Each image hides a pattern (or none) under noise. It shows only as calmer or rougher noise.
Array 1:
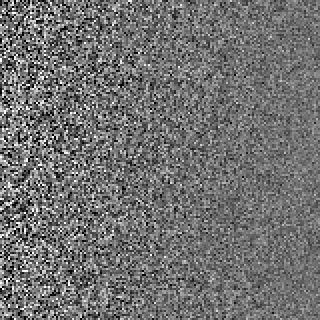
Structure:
a smooth slope
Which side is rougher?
left
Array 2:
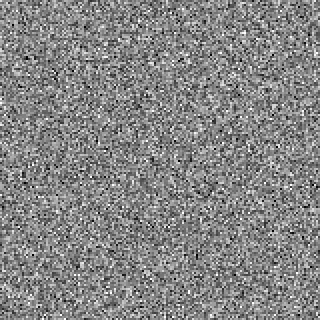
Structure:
only noise
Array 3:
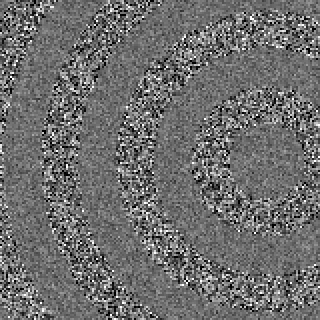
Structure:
rings round one point
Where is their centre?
middle right
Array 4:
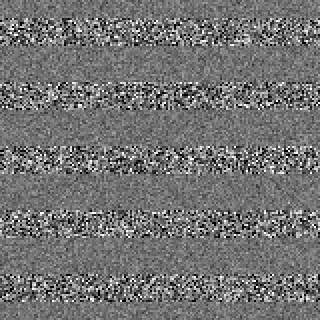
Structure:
horizontal stripes
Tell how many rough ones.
5
